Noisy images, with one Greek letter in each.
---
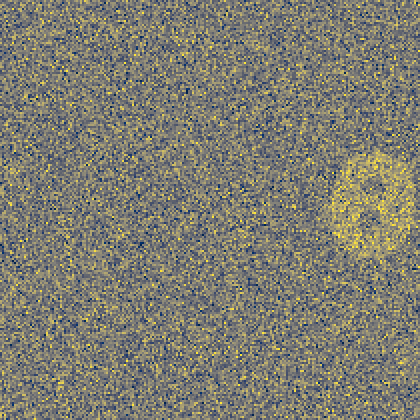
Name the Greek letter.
theta
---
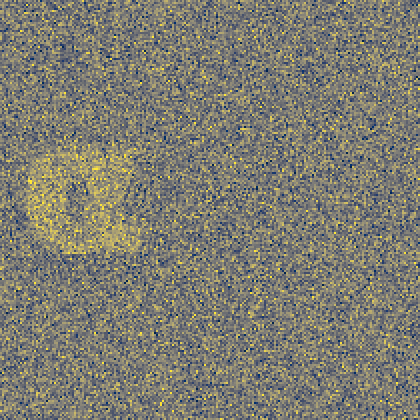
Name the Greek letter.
alpha
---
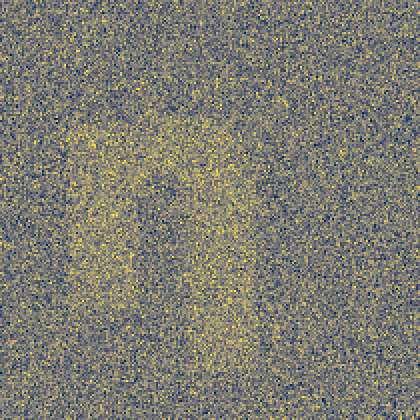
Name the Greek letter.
eta
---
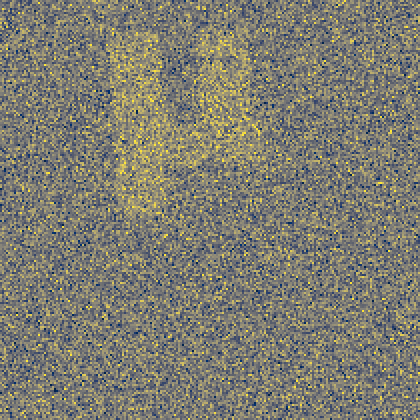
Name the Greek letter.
mu
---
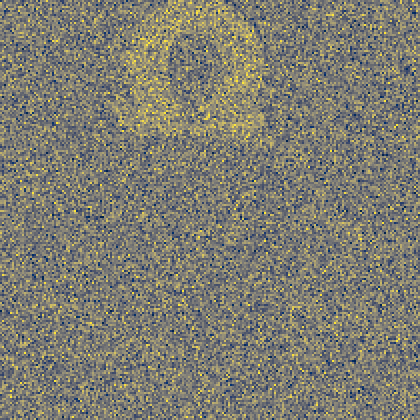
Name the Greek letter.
omega
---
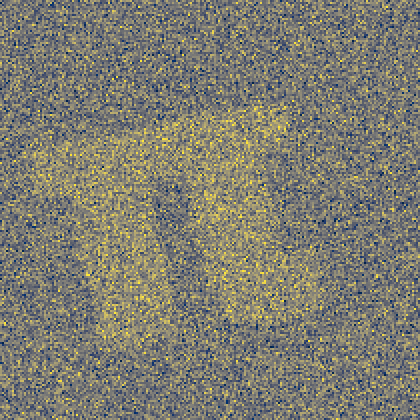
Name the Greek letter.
pi
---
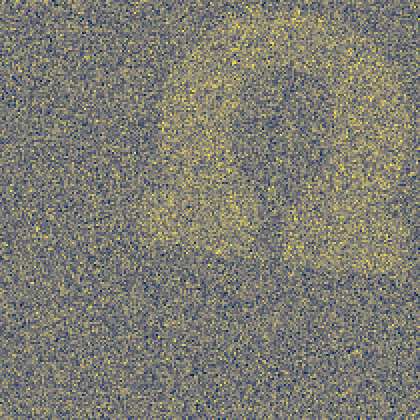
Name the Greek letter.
omega
